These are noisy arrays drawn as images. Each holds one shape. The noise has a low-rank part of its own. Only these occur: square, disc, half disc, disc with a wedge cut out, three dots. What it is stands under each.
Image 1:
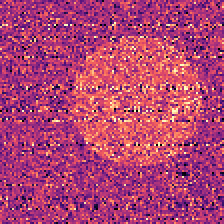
disc
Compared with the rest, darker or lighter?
lighter
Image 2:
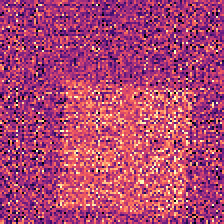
square
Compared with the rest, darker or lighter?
lighter
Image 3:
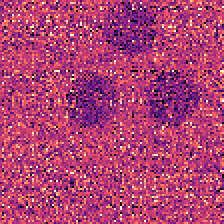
three dots
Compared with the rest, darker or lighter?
darker
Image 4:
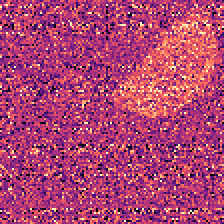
half disc
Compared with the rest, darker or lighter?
lighter
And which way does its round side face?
down and right
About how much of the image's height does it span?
half
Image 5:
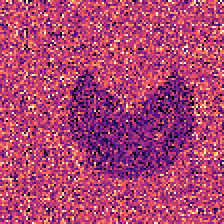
disc with a wedge cut out
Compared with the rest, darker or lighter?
darker
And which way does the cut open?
up
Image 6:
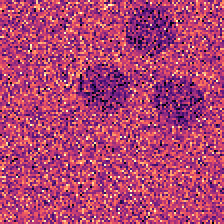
three dots
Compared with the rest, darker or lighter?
darker
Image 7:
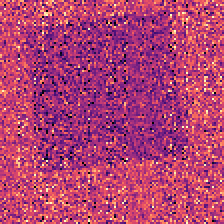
square
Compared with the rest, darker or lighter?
darker
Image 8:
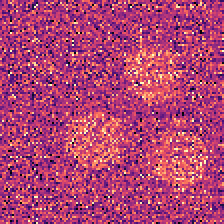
three dots
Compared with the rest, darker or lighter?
lighter
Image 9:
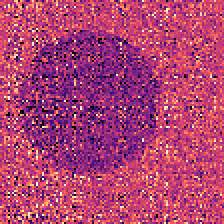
disc
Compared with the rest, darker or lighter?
darker
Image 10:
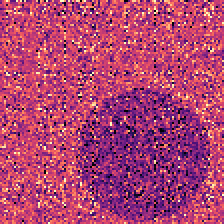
disc
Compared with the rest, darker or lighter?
darker
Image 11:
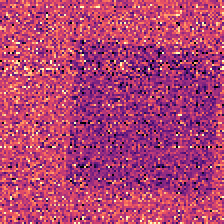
square
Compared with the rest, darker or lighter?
darker
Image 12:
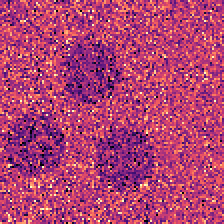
three dots
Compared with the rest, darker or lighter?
darker
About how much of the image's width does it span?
two thirds
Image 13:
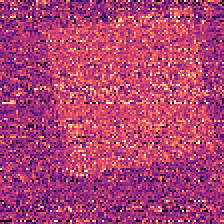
square
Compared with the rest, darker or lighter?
lighter
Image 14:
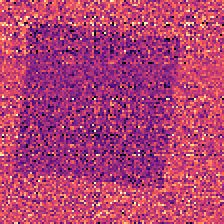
square
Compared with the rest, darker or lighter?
darker
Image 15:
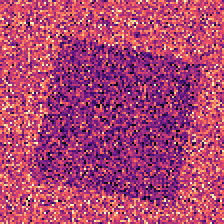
square
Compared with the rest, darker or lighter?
darker
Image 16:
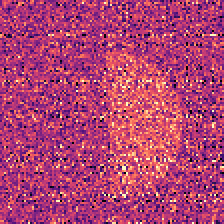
half disc
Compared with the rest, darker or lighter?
lighter
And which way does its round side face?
right
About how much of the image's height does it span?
two thirds
